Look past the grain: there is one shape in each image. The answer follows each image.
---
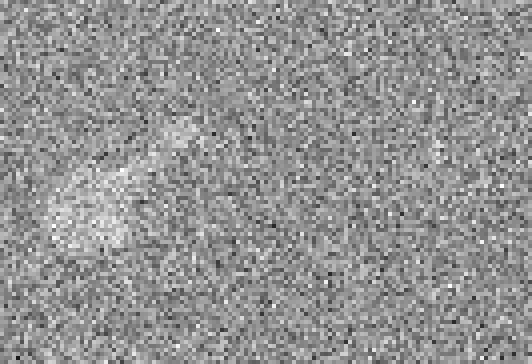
lollipop
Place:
middle left
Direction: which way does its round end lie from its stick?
down and left
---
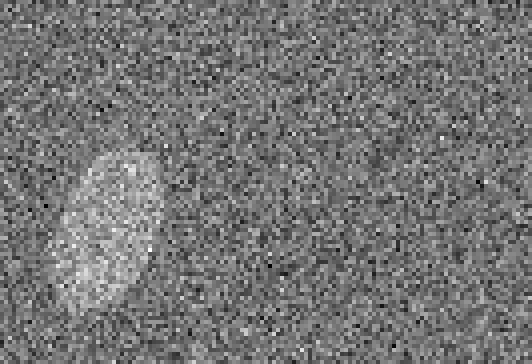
ellipse
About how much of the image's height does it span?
half
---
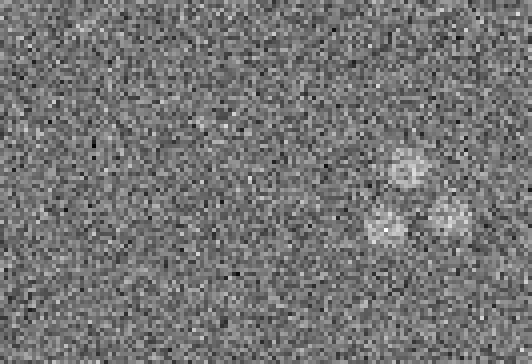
three dots
